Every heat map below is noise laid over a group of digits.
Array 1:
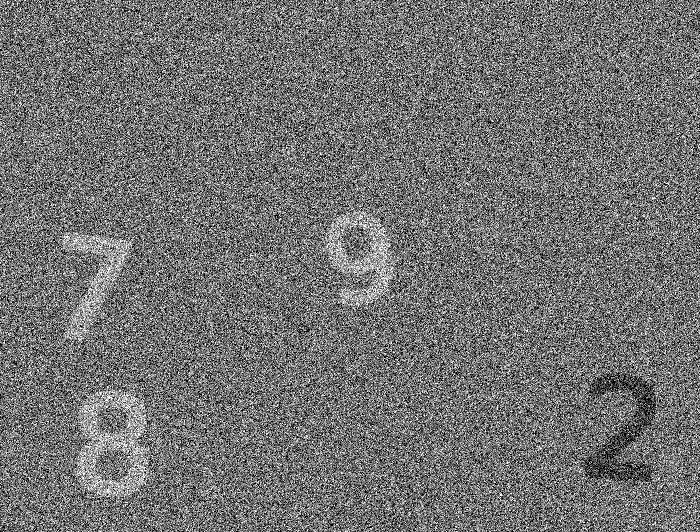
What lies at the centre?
9
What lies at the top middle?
nothing
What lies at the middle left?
7
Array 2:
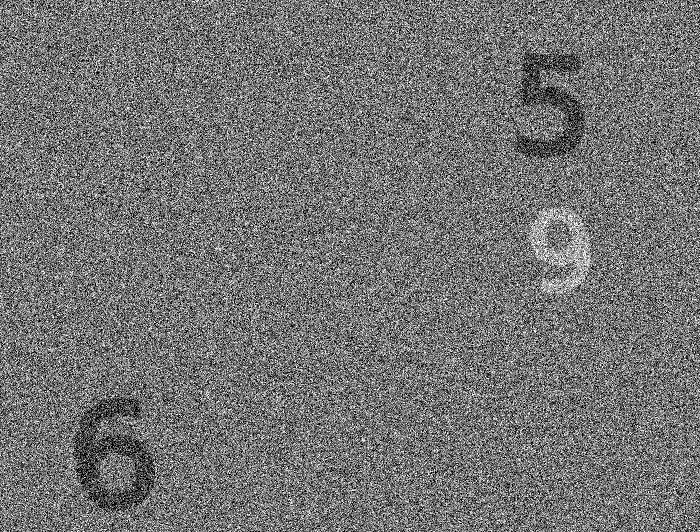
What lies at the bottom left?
6
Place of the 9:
middle right
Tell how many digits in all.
3
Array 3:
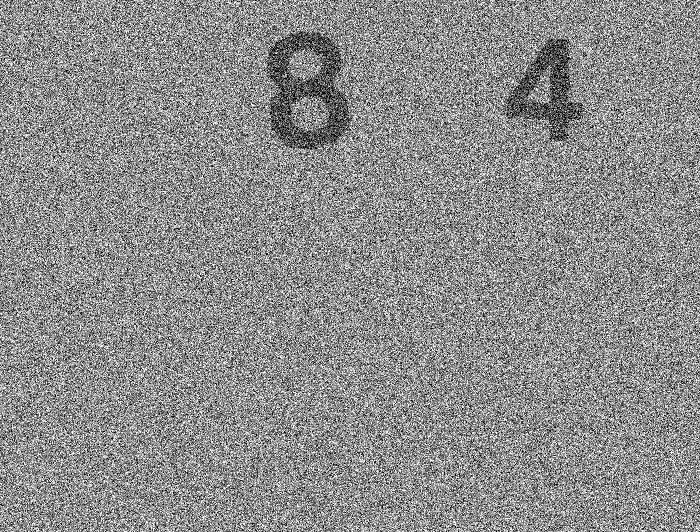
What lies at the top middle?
8
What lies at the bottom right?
nothing
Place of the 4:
top right
